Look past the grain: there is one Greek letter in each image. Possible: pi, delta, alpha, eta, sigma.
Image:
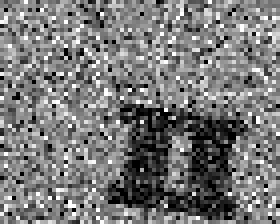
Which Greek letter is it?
pi
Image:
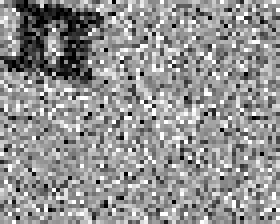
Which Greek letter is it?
pi
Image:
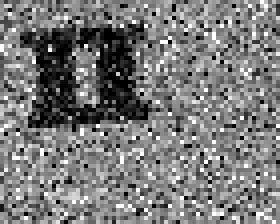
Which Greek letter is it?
pi
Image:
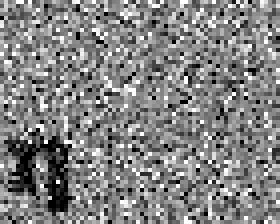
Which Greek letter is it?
eta
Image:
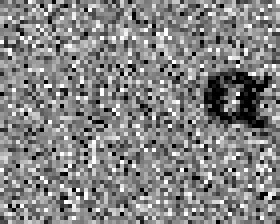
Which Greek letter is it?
alpha
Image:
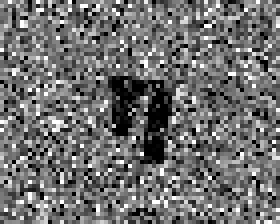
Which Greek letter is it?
eta
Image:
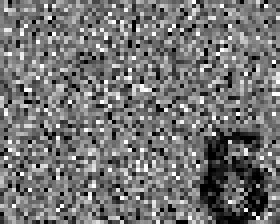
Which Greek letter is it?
delta
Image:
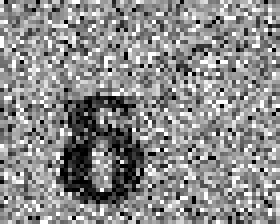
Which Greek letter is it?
delta
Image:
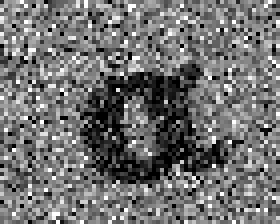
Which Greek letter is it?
alpha
